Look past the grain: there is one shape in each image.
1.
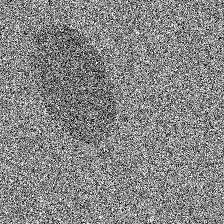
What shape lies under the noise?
ellipse
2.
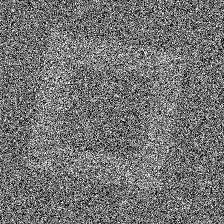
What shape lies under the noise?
square frame
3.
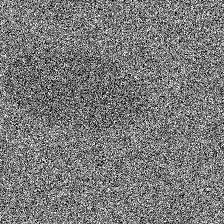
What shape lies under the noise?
ellipse
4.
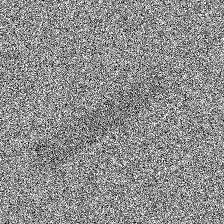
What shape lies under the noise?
bar
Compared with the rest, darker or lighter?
darker
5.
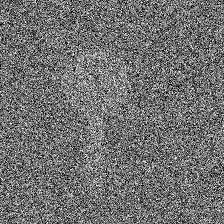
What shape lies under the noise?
lollipop
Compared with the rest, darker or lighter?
lighter
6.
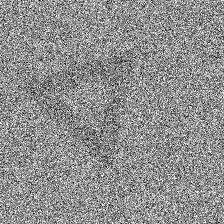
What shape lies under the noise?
triangle frame
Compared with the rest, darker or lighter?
darker
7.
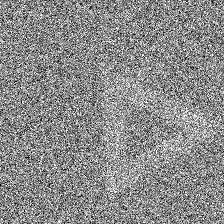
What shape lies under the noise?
triangle frame
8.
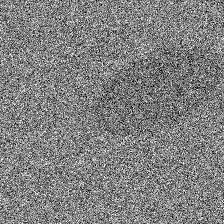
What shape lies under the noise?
ellipse
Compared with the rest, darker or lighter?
darker
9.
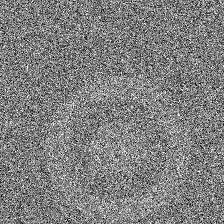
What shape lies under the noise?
bullseye
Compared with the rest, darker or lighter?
lighter
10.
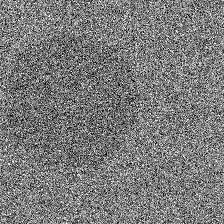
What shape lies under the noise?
disc
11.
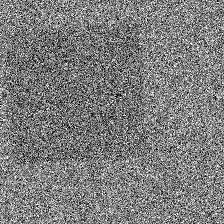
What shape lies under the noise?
square
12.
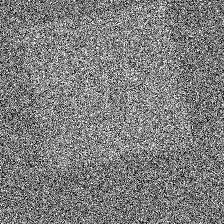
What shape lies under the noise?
square
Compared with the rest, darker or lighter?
lighter
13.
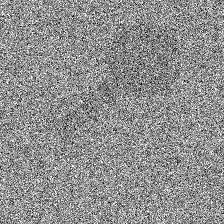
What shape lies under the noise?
lollipop
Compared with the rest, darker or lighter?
darker
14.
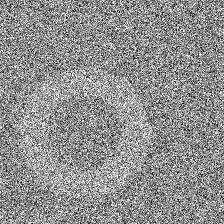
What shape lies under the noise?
ring
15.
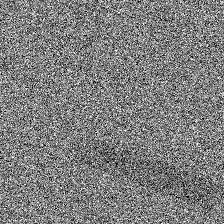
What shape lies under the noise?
bar
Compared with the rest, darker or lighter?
darker
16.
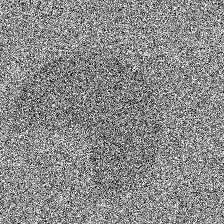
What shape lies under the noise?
disc with a wedge cut out
